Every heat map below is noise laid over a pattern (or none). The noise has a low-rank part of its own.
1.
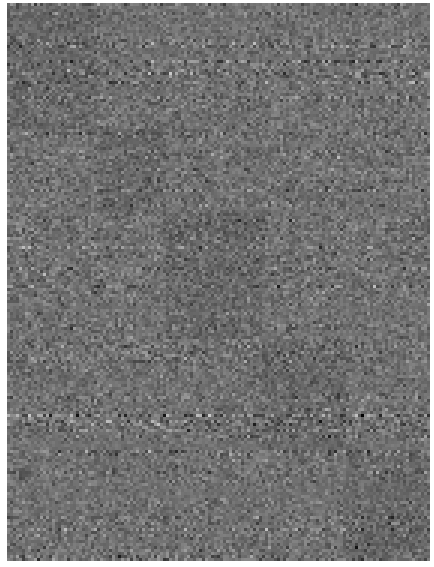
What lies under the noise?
blocks along the diagonal
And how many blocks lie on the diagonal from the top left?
5
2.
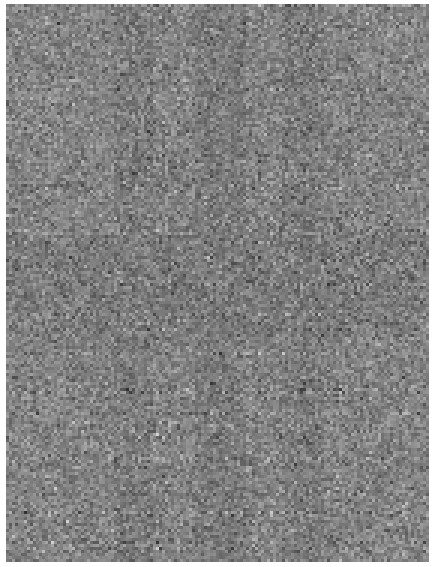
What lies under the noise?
bands of rows crossing bands of columns
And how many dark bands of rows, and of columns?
1 and 3
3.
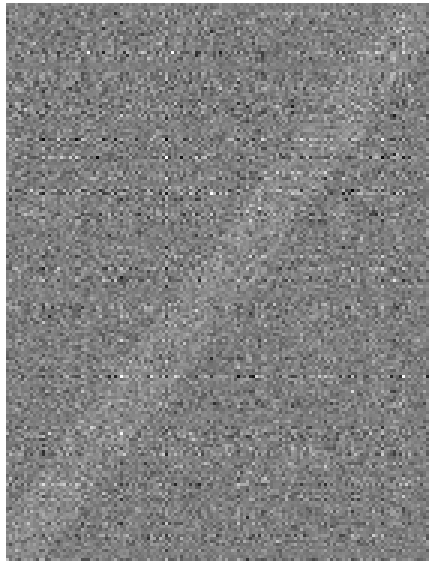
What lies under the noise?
a diagonal band
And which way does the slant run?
bottom left to top right
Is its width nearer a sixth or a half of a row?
a sixth
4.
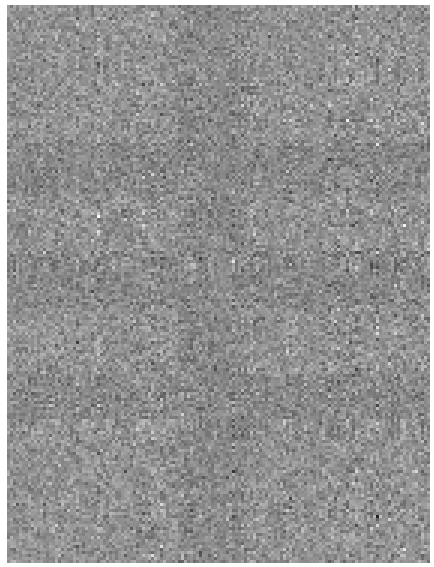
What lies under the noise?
bands of rows crossing bands of columns
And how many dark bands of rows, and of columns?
3 and 1
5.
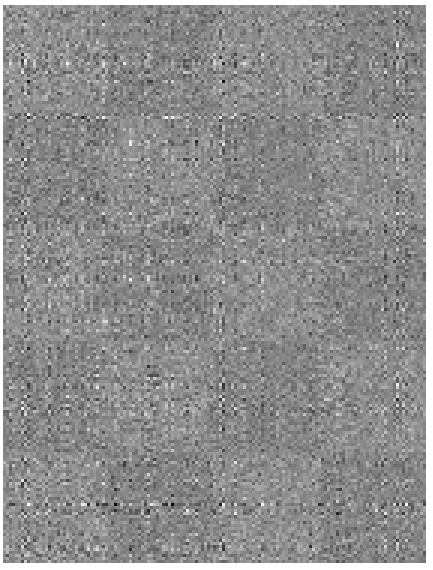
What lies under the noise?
a checkerboard
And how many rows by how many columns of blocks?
5 by 4
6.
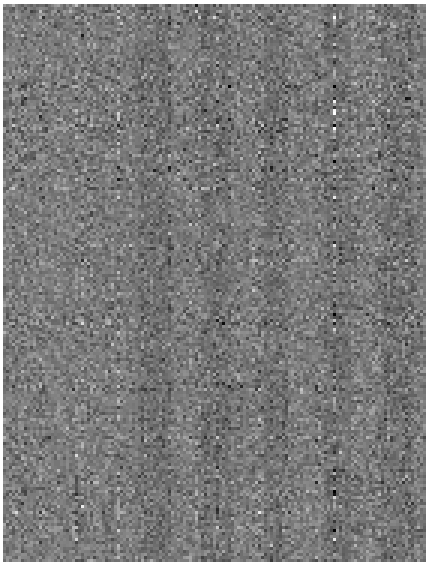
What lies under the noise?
bands of columns
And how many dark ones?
5
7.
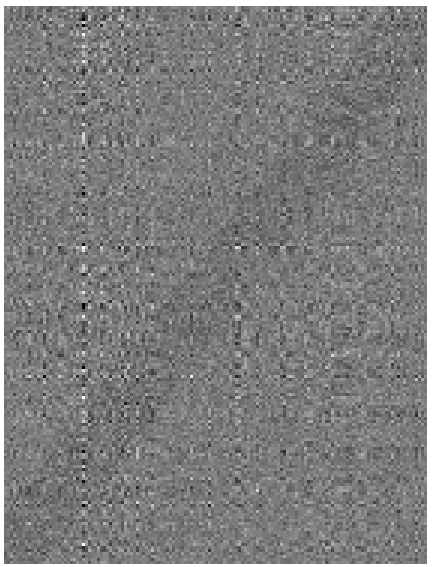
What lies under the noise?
a diagonal band
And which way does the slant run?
bottom left to top right
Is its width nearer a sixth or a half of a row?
a sixth
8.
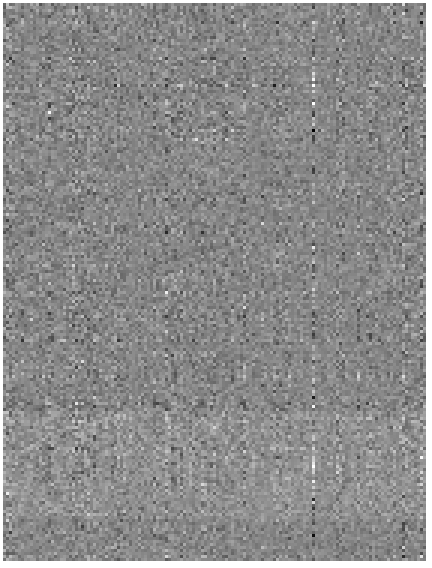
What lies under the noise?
one band of rows
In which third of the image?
bottom
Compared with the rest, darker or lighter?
lighter
